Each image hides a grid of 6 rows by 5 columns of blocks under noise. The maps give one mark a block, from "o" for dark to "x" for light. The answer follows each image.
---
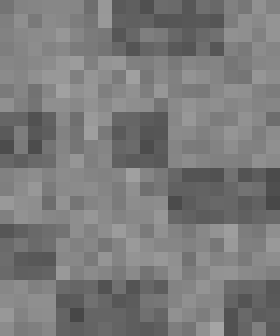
xxoox
xxxxx
oxoxx
xxxoo
oxxxx
xooxo
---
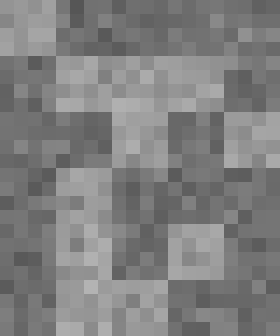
xoooo
oxxxo
ooxox
oxooo
oxoxo
oxxoo
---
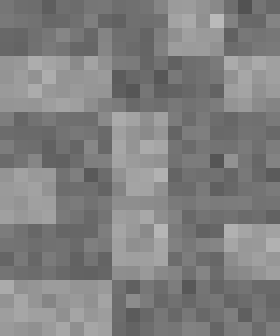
oooxo
xxoox
ooxoo
xoxoo
ooxox
xxooo
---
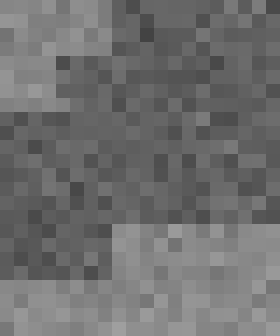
xxooo
xoooo
ooooo
ooooo
ooxxx
xxxxx
